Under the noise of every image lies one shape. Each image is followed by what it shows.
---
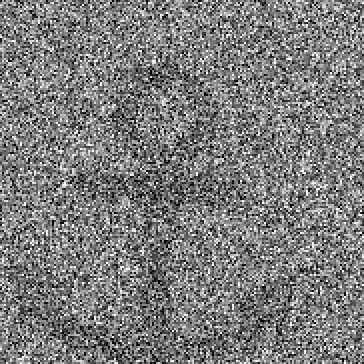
anchor
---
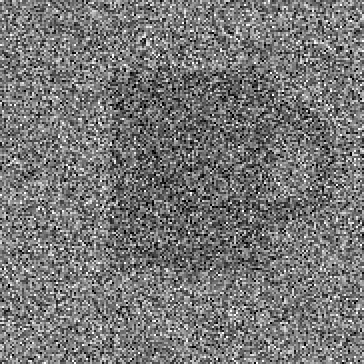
cup
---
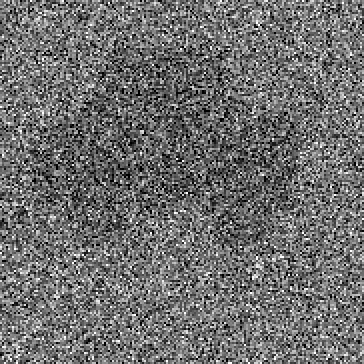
car
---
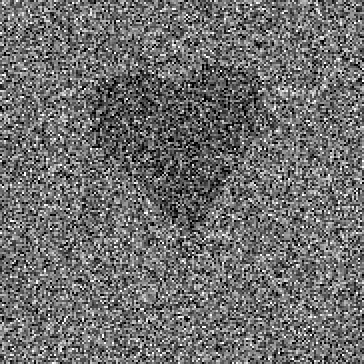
heart
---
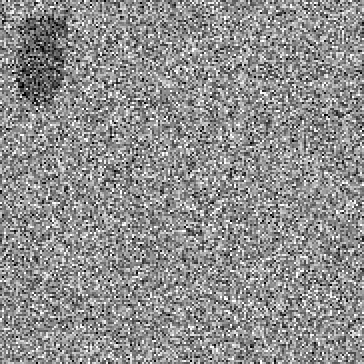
footprint
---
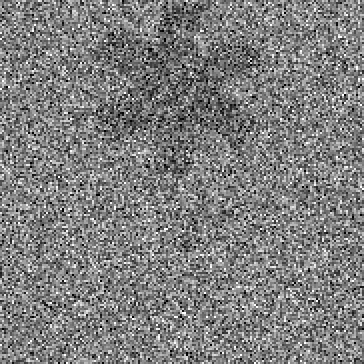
asterisk
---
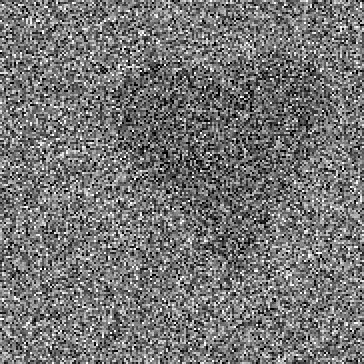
heart
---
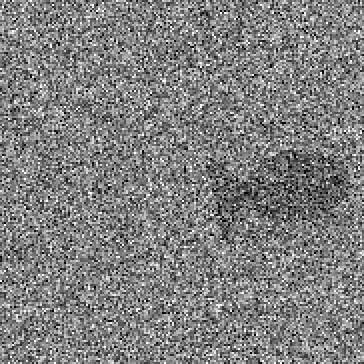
fish
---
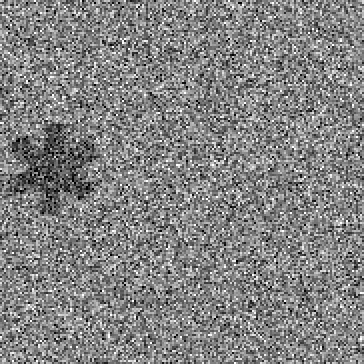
asterisk
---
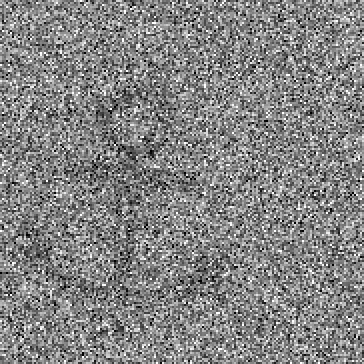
anchor
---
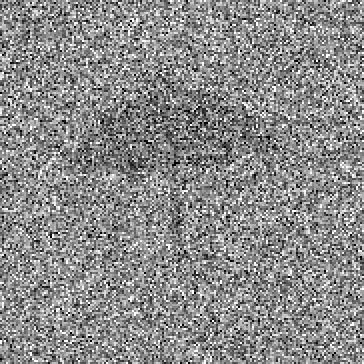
umbrella
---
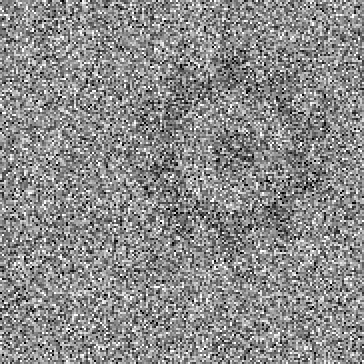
gear
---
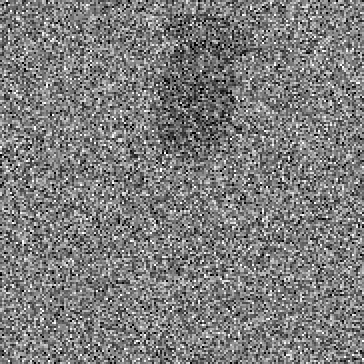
footprint
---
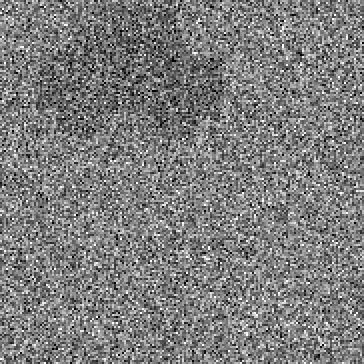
car
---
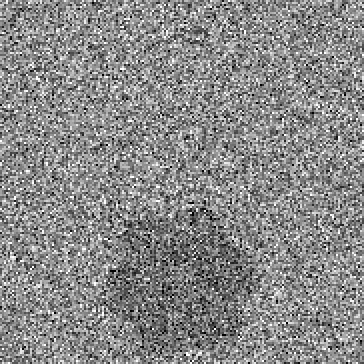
flower
